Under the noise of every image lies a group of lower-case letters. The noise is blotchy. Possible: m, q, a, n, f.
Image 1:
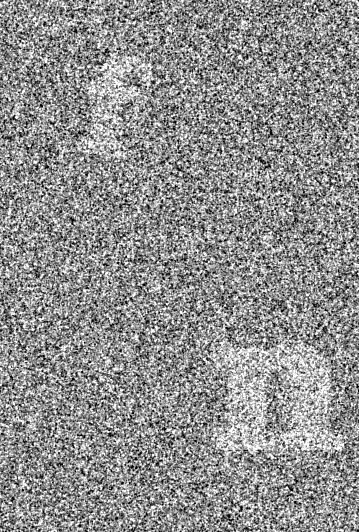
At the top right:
nothing
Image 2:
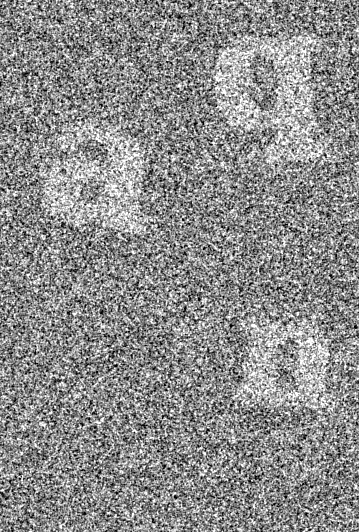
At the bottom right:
n
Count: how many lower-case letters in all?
3
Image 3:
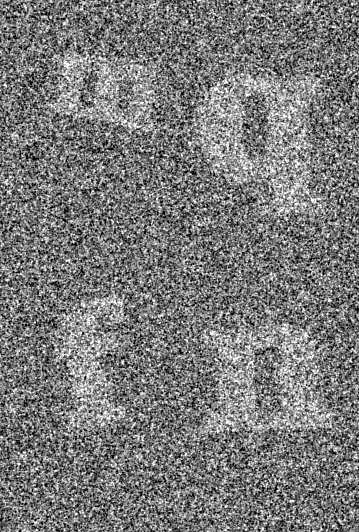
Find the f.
bottom left
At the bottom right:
n
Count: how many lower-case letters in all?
4
